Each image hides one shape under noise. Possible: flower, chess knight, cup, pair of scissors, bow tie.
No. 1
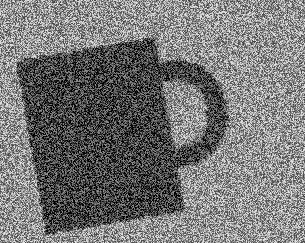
dark cup
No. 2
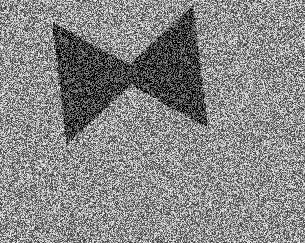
dark bow tie
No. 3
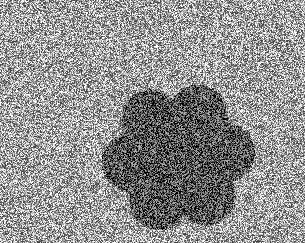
dark flower
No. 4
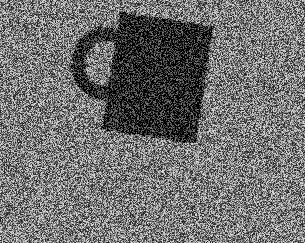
dark cup
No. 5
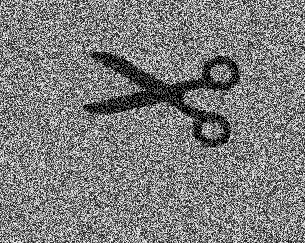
dark pair of scissors
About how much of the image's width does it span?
half
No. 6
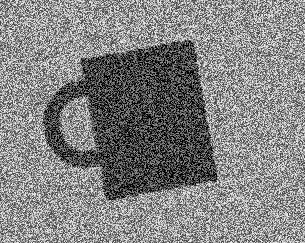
dark cup
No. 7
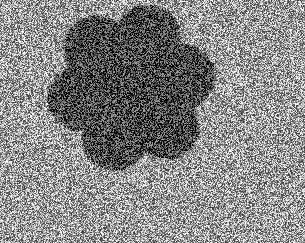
dark flower
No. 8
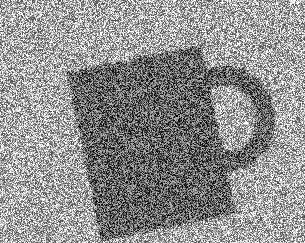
dark cup
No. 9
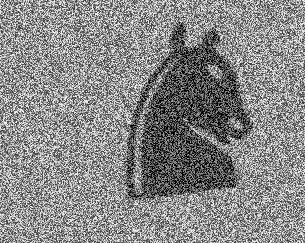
dark chess knight
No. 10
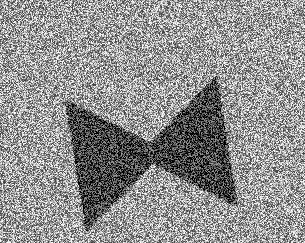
dark bow tie
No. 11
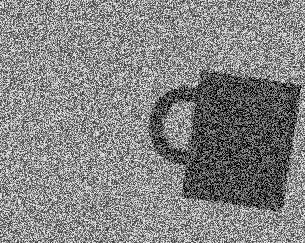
dark cup
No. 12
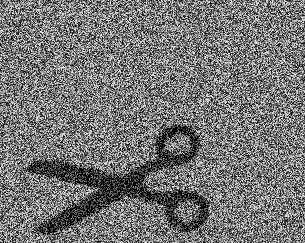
dark pair of scissors
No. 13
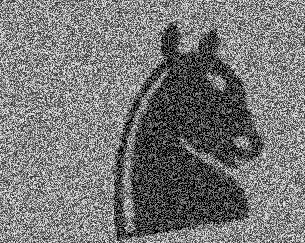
dark chess knight
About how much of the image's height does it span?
nearly all
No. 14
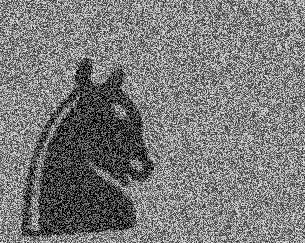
dark chess knight
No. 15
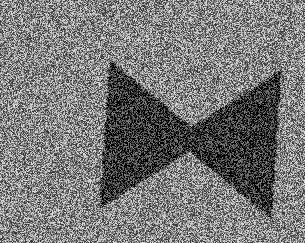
dark bow tie
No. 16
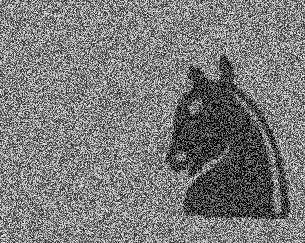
dark chess knight
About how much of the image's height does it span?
two thirds
